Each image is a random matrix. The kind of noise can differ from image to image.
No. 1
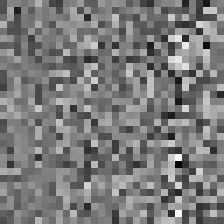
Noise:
columns of uneven size
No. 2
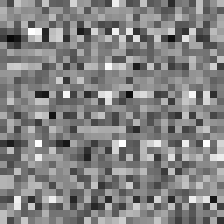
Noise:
rows of uneven size
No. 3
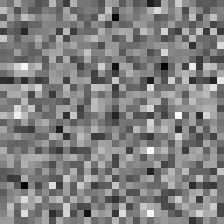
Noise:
low rank plus noise
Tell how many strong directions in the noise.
two
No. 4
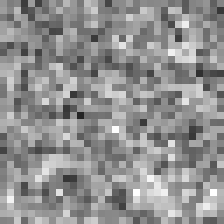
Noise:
blotchy
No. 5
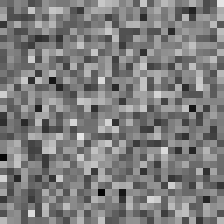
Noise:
independent entries
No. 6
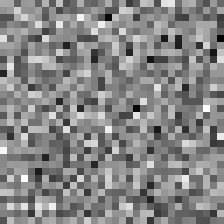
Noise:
independent entries
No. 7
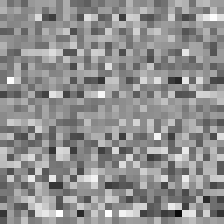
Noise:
rows of uneven size
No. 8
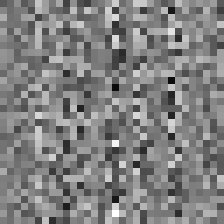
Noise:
columns of uneven size
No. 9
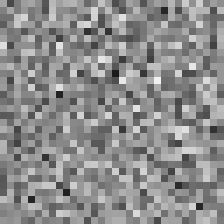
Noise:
independent entries
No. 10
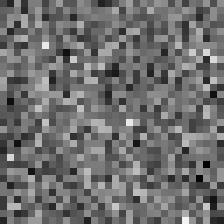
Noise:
independent entries
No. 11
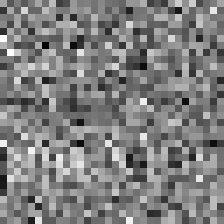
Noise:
low rank plus noise
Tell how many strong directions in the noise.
one
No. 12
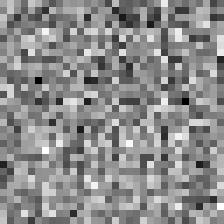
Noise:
low rank plus noise
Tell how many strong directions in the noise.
one
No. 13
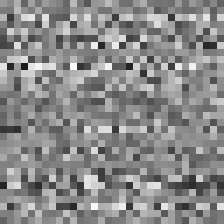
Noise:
rows of uneven size
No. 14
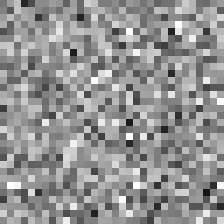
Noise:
independent entries
